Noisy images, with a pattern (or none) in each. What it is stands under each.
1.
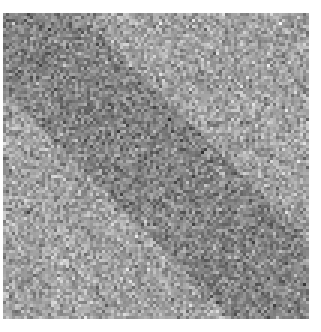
a diagonal band
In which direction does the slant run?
top left to bottom right
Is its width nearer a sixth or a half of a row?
a half
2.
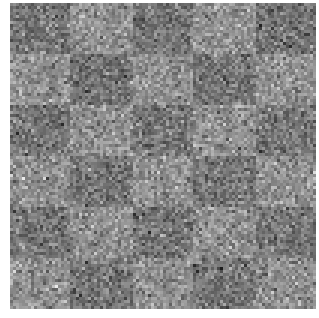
a checkerboard
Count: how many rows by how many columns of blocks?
6 by 5
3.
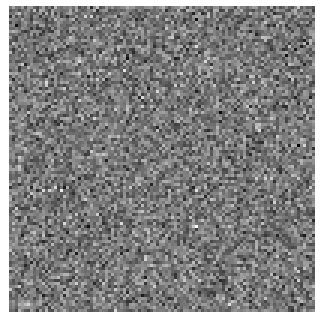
only noise
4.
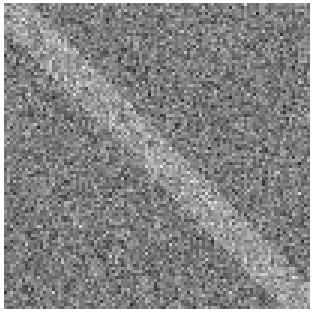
a diagonal band
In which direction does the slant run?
top left to bottom right
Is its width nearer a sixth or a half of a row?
a sixth
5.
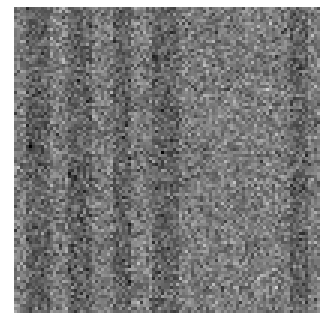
bands of columns
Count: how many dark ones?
5
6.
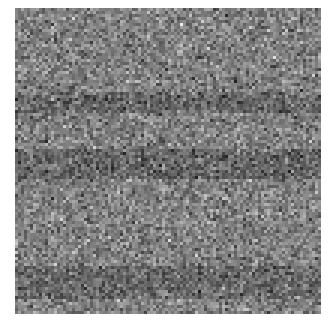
bands of rows
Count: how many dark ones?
3
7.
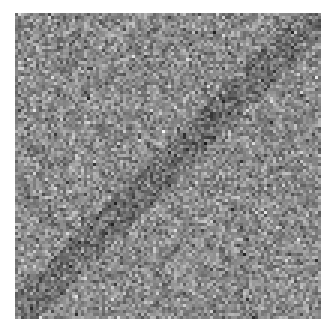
a diagonal band
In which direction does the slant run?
bottom left to top right
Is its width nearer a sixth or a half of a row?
a sixth
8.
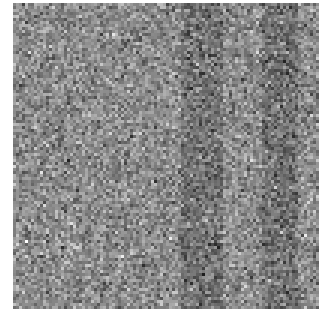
bands of columns
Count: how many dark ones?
2
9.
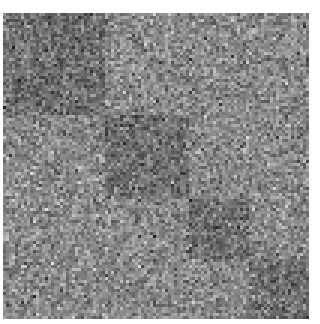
blocks along the diagonal
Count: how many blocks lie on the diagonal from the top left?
4
